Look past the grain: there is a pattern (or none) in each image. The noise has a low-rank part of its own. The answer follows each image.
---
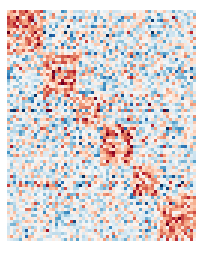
blocks along the diagonal
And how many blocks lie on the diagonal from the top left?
6
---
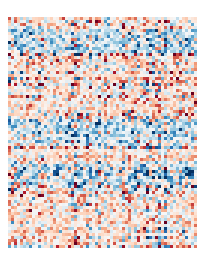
bands of rows
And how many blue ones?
3
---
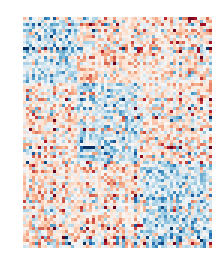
blocks along the diagonal
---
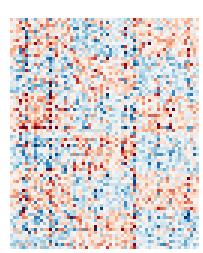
a checkerboard
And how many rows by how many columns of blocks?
6 by 3
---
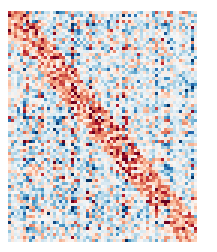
a diagonal band
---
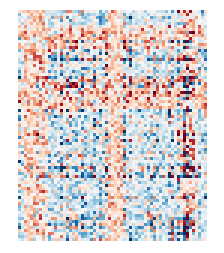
bands of rows crossing bands of columns
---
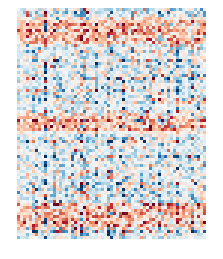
bands of rows
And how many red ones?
3
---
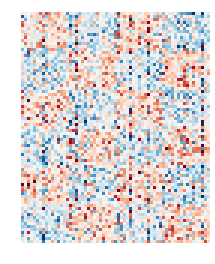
a checkerboard
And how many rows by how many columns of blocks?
6 by 4
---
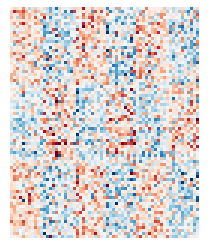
a checkerboard
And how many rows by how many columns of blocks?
3 by 6
